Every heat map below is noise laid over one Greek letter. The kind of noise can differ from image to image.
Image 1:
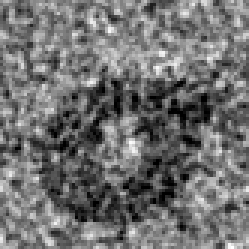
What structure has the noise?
blotchy
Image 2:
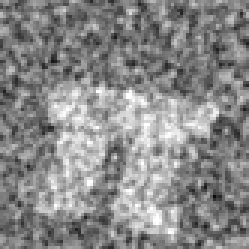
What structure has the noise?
blotchy
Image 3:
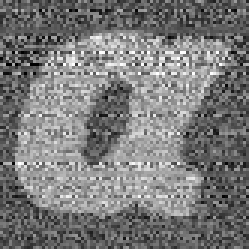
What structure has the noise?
rows of uneven size
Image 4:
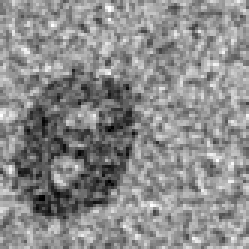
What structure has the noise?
blotchy
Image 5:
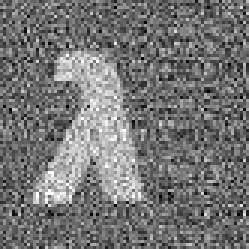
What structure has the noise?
low rank plus noise
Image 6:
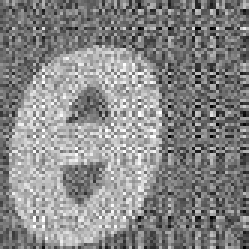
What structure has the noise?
low rank plus noise
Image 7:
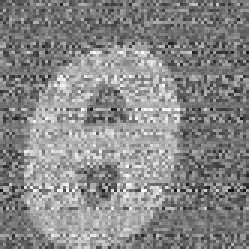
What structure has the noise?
rows of uneven size
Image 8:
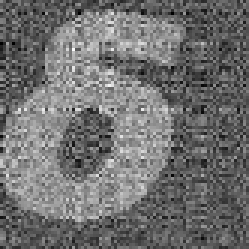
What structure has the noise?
low rank plus noise
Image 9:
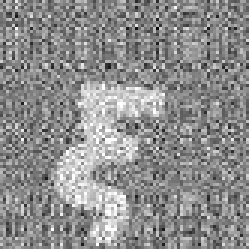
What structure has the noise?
low rank plus noise
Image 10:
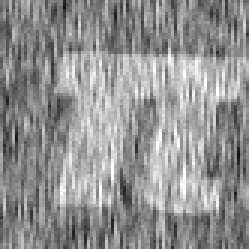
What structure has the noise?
streaked along the columns
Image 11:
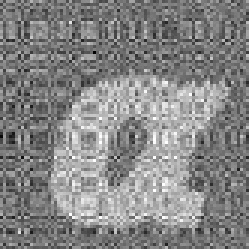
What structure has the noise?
low rank plus noise
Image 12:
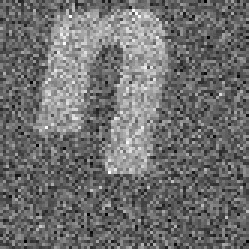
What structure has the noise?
independent entries
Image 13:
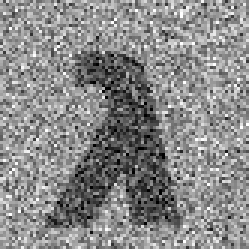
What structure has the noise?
independent entries
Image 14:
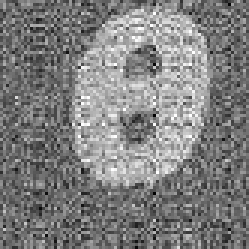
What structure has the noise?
low rank plus noise
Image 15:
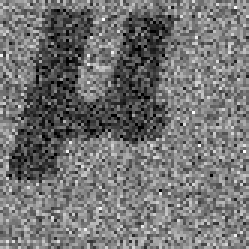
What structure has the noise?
independent entries
